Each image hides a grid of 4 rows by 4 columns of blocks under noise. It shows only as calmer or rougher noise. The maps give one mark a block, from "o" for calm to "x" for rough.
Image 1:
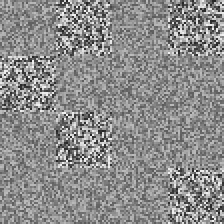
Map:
oxox
xooo
oxoo
ooox
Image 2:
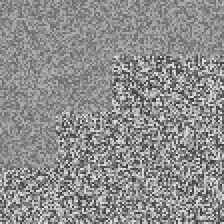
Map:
oooo
ooxx
oxxx
xxxx
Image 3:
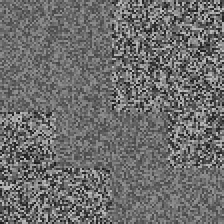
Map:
ooxx
ooxx
xoox
xxoo
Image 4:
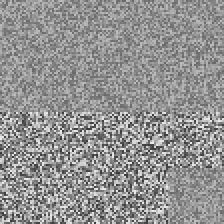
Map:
oooo
oooo
xxxx
xxxo
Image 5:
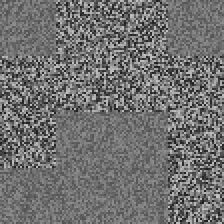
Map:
oxxo
xxxx
xoox
ooox
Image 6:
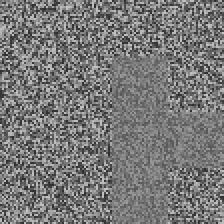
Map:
xxxx
xxox
xxoo
xxox
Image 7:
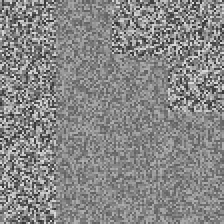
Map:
xoxx
xoox
xooo
xooo
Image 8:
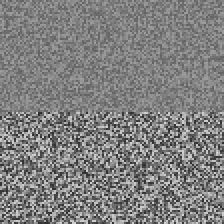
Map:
oooo
oooo
xxxx
xxxx
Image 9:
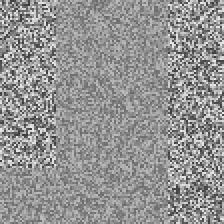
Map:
xoox
xoox
xoox
ooox
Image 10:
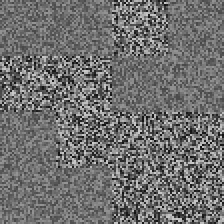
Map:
ooxo
xxoo
oxxx
ooxx
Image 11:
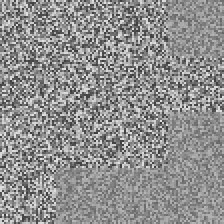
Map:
xxxo
xxxx
xxxo
xooo
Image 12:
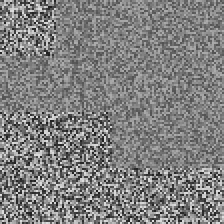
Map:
xooo
oooo
xxoo
xxxx
